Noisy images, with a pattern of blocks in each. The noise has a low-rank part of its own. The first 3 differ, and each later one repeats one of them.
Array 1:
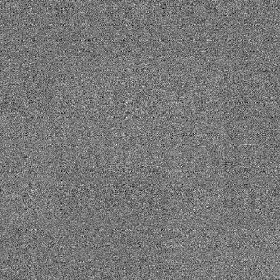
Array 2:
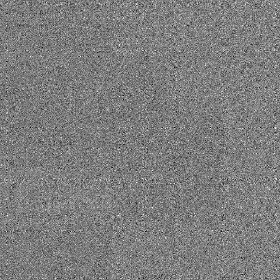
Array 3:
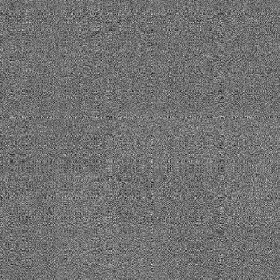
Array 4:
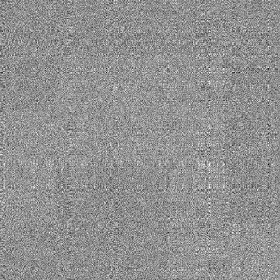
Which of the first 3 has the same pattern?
1
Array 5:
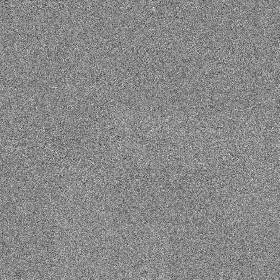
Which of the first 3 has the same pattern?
3
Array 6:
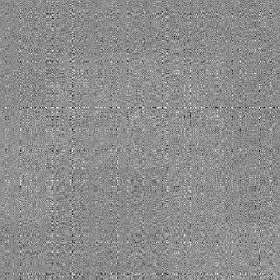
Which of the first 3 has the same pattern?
1
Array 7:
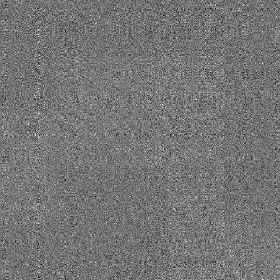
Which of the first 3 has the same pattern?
1
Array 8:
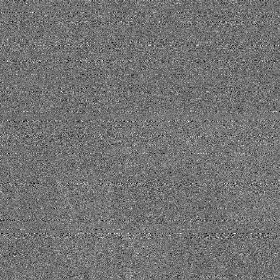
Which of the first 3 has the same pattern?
3
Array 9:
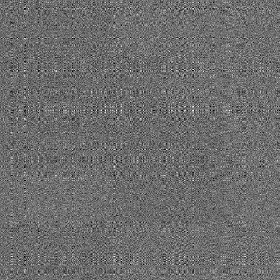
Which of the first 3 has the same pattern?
2
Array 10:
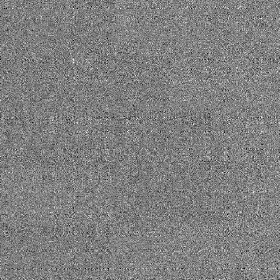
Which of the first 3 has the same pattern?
2
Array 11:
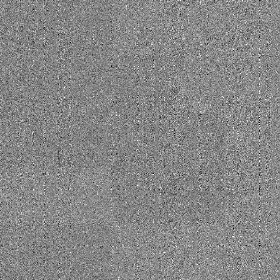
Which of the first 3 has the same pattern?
2
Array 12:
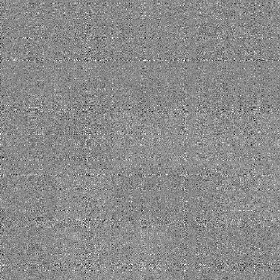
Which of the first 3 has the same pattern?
3
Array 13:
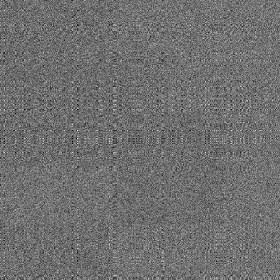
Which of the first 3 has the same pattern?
2
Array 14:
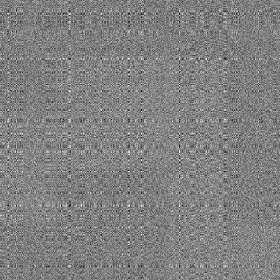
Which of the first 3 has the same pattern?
1
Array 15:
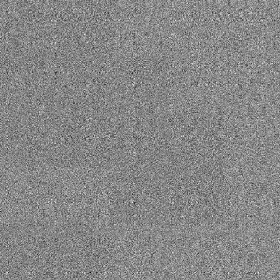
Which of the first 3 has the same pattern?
2
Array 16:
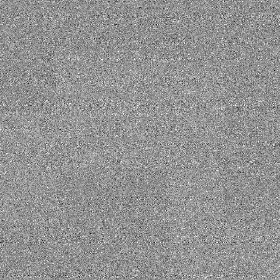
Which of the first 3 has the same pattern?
1
